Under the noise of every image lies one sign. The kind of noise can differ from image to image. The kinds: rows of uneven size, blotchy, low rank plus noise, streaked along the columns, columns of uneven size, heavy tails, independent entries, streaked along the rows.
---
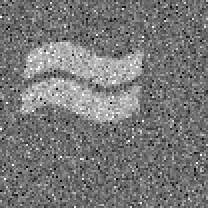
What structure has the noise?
heavy tails
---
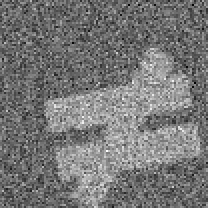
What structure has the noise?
low rank plus noise
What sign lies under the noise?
not-equal sign
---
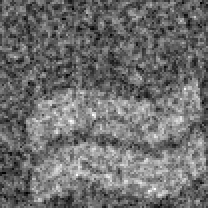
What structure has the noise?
blotchy
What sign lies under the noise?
approximately sign
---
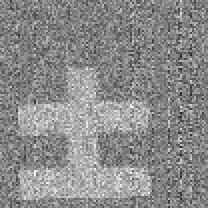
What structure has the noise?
columns of uneven size
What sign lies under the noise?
plus-minus sign
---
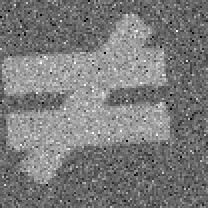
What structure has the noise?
heavy tails
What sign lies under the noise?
not-equal sign
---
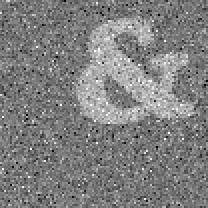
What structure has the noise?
heavy tails
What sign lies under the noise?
ampersand
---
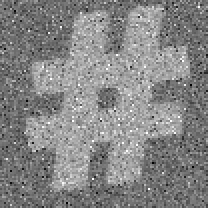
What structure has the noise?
heavy tails
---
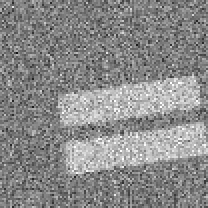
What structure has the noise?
low rank plus noise
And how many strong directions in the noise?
one
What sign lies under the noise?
equals sign
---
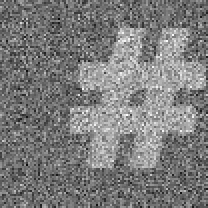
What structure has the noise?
low rank plus noise
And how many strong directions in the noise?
five to eight
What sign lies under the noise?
hash sign
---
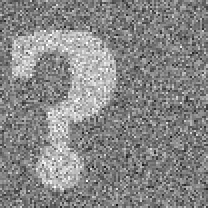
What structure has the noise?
independent entries
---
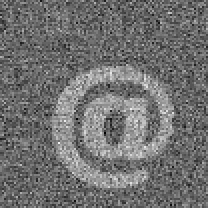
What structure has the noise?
low rank plus noise
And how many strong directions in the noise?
five to eight
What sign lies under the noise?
at sign
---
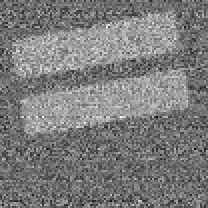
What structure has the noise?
rows of uneven size
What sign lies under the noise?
equals sign
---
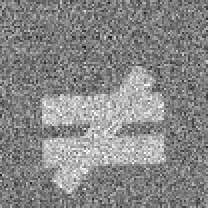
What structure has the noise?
low rank plus noise
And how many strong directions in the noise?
three or four
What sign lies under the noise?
not-equal sign
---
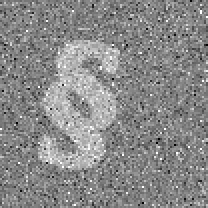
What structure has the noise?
heavy tails
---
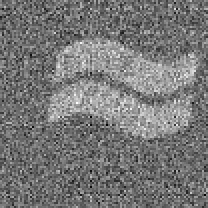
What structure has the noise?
low rank plus noise
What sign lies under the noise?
approximately sign
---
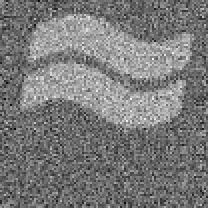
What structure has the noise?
low rank plus noise
